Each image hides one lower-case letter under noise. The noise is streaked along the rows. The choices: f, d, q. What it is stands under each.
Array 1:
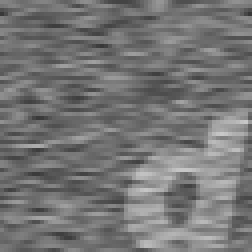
d
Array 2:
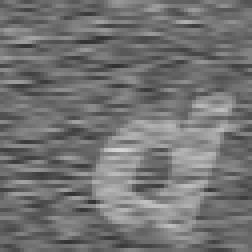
d
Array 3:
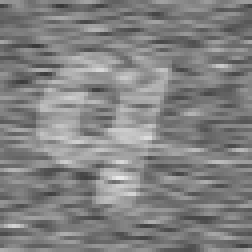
q
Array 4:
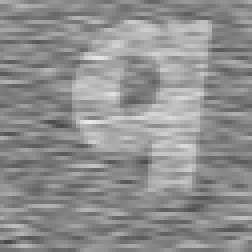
q
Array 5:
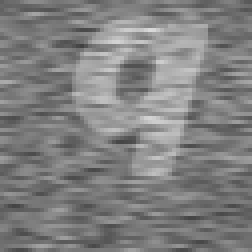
q
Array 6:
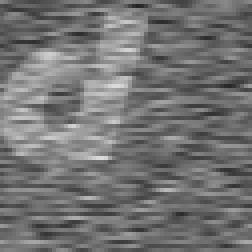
d
